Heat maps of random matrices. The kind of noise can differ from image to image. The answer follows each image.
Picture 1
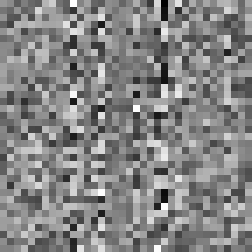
columns of uneven size
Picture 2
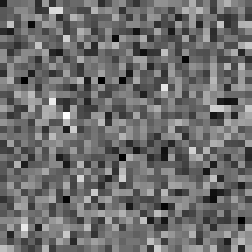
independent entries
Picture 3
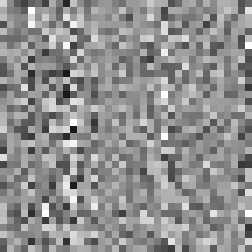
columns of uneven size
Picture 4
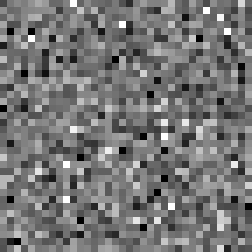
heavy tails
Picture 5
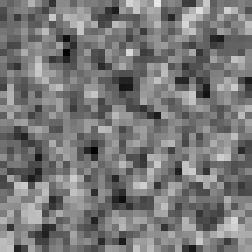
blotchy
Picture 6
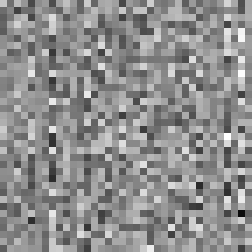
columns of uneven size
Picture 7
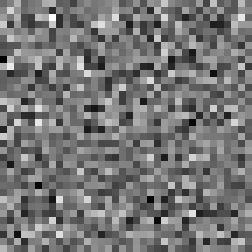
low rank plus noise
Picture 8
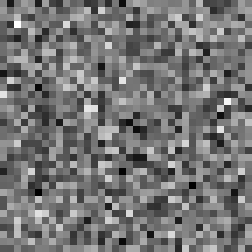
independent entries
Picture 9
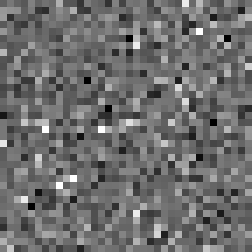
heavy tails
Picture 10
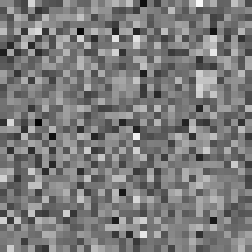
low rank plus noise
